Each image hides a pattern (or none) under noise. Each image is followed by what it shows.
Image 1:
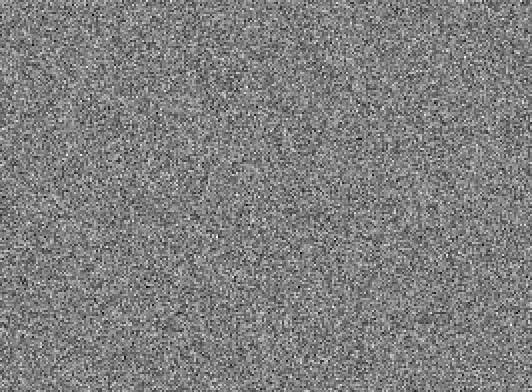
only noise
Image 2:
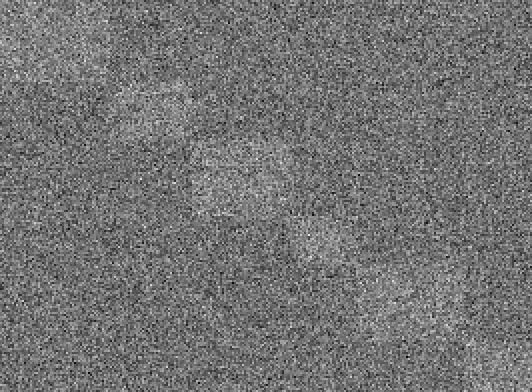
blocks along the diagonal
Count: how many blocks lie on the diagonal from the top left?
6
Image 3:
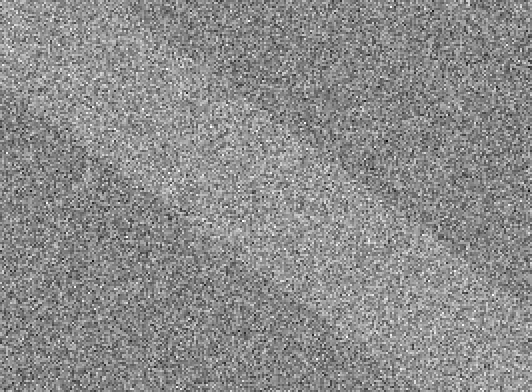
a diagonal band
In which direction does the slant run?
top left to bottom right
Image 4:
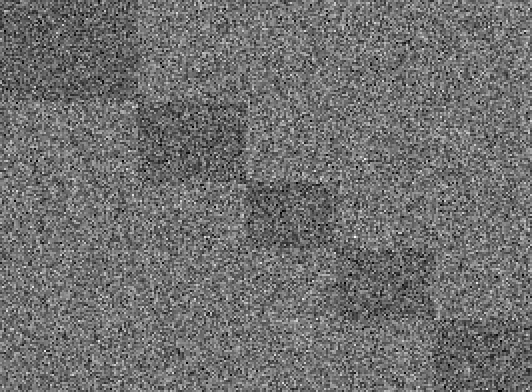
blocks along the diagonal
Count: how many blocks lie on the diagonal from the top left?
5
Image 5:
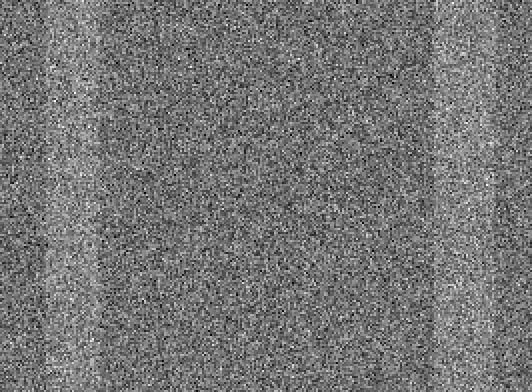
bands of columns
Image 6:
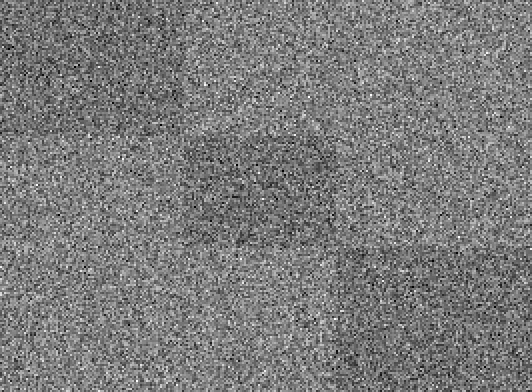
blocks along the diagonal
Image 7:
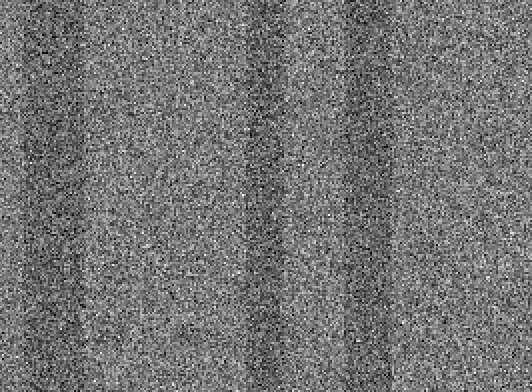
bands of columns
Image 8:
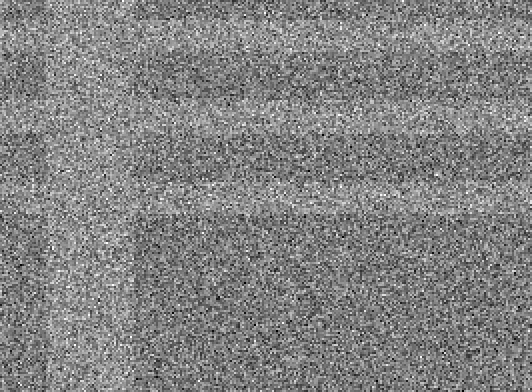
bands of rows crossing bands of columns
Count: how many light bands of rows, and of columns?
3 and 1
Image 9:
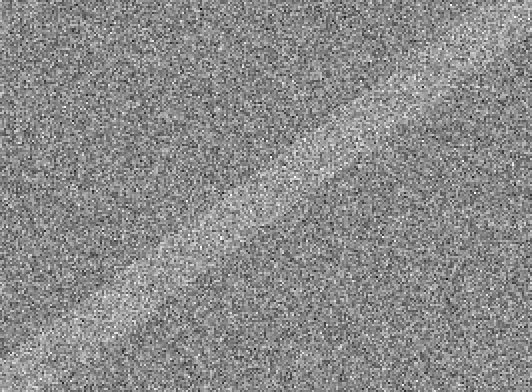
a diagonal band
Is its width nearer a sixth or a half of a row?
a sixth
